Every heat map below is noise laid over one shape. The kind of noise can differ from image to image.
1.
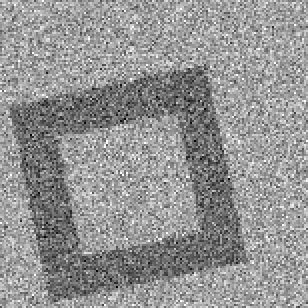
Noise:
low rank plus noise
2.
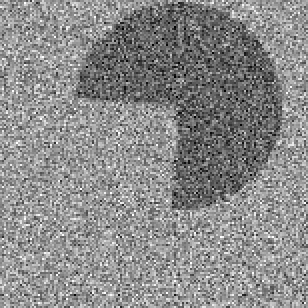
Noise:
low rank plus noise
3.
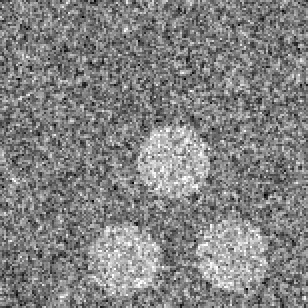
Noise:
blotchy
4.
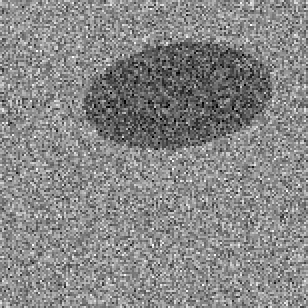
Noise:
low rank plus noise
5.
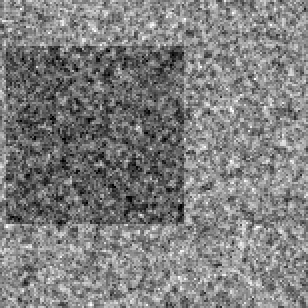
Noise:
blotchy
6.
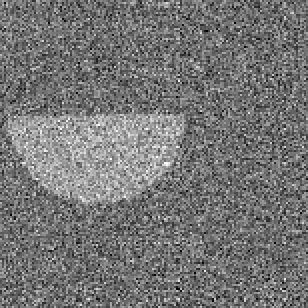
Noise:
low rank plus noise
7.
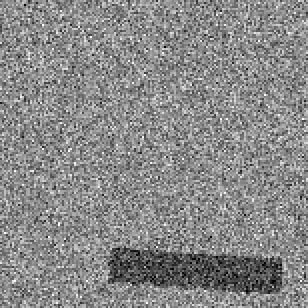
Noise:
independent entries
